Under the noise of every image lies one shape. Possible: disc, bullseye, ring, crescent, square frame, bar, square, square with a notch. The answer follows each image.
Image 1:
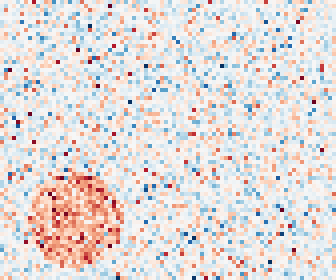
disc
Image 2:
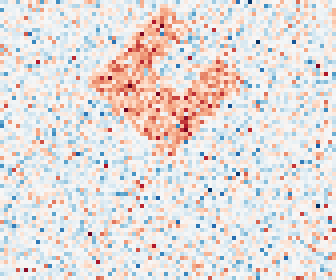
square with a notch
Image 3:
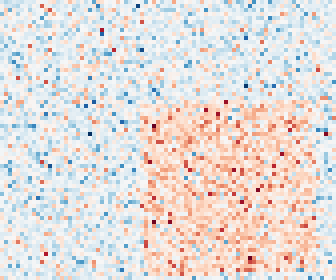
square
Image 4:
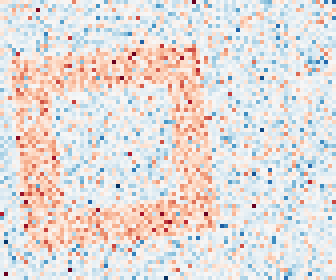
square frame
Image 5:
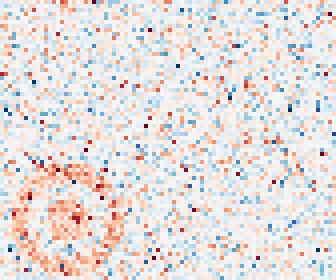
bullseye
